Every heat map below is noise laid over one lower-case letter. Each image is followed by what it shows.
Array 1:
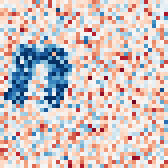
n
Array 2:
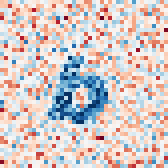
b
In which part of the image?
centre
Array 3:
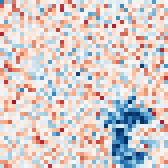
t
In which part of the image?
bottom right
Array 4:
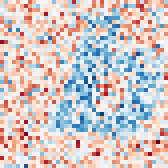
b
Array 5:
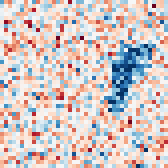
f
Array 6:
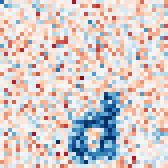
d
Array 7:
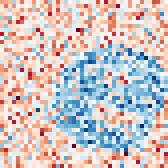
e
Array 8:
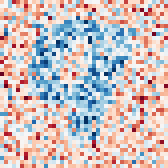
q
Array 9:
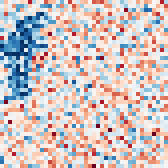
f
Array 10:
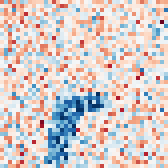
r
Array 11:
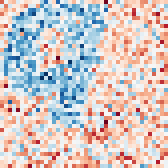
q
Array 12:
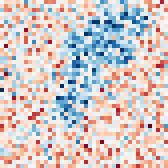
f
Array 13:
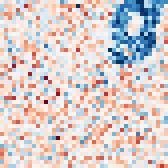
g
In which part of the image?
top right
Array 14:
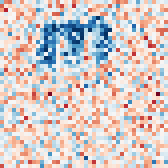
m
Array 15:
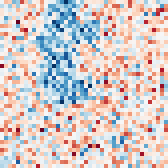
t
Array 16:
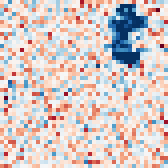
t
